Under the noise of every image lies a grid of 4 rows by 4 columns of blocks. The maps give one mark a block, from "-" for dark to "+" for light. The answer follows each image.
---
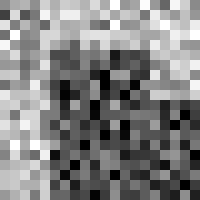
+ + + +
+ - - +
+ - - -
+ - - -
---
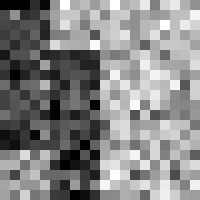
- + + +
- - + +
- - + +
+ - + +
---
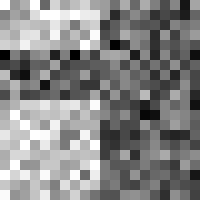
+ + - -
- - - -
+ + - -
+ + - -
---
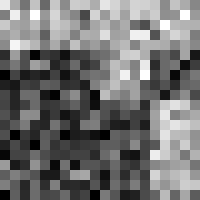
+ + + +
- - + -
- - - +
- - - +
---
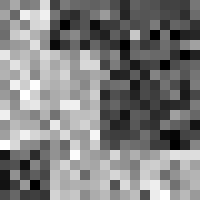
+ - - -
+ + - -
+ + - -
- + + +
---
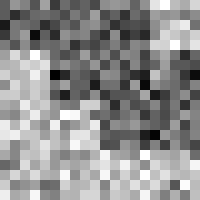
- - - +
+ - - -
+ + - -
+ + + +
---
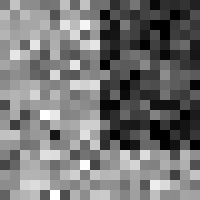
+ + - -
+ + - -
+ + - -
+ + + +
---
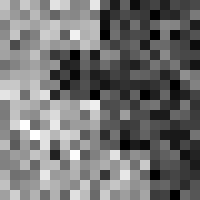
+ + - -
+ - - -
+ + - -
+ + + -
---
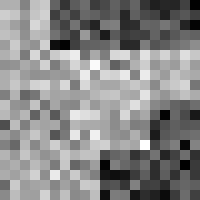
+ - - -
+ + + +
+ + + -
+ + - -
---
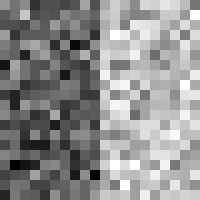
- - + +
- - + +
- - + +
- - + +
